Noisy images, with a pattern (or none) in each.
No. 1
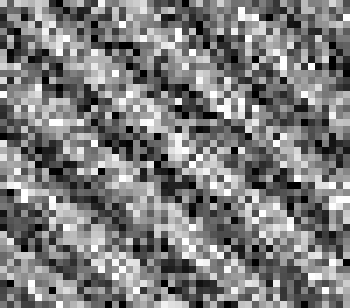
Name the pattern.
diagonal stripes
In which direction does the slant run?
top left to bottom right
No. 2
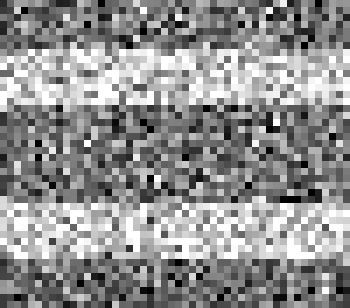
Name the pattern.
horizontal stripes
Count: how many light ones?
2
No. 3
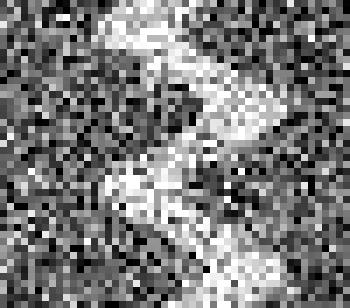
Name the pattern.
a wavy band
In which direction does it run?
top to bottom
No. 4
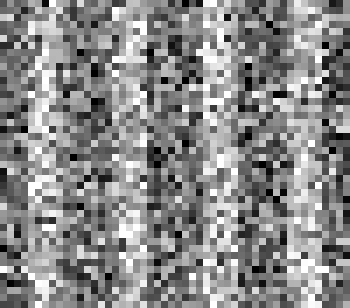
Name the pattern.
vertical stripes
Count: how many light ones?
4
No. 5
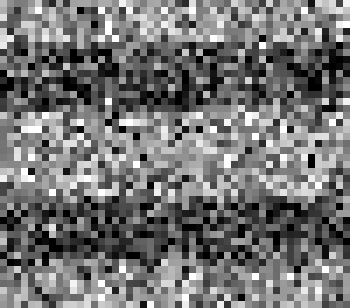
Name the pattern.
horizontal stripes
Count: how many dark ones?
2
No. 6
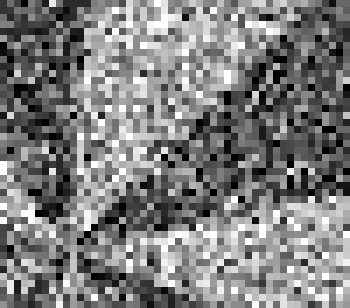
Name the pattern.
spokes from one point
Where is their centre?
bottom left
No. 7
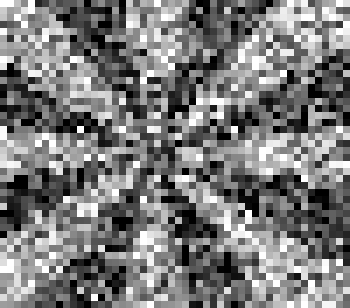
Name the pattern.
spokes from one point
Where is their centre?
centre
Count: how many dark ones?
8
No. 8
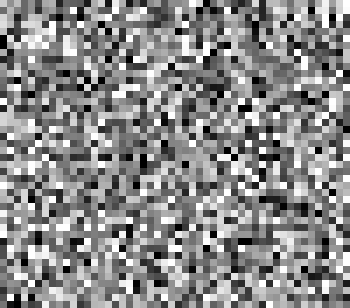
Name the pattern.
only noise
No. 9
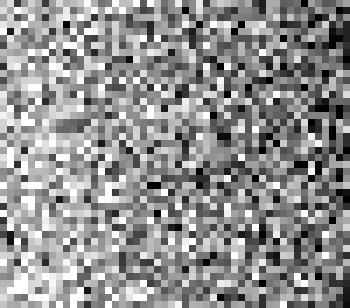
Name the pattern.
a smooth slope
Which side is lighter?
left
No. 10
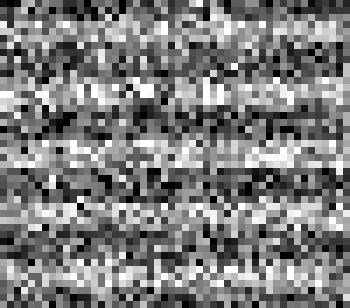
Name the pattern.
horizontal stripes
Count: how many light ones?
5
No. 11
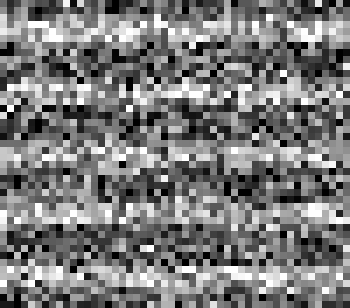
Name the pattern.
horizontal stripes
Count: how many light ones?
5
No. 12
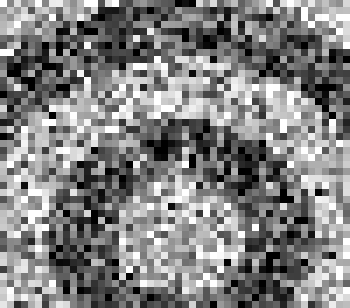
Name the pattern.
rings round one point
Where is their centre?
bottom middle
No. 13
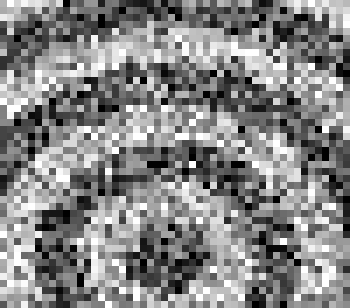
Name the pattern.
rings round one point
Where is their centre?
bottom middle
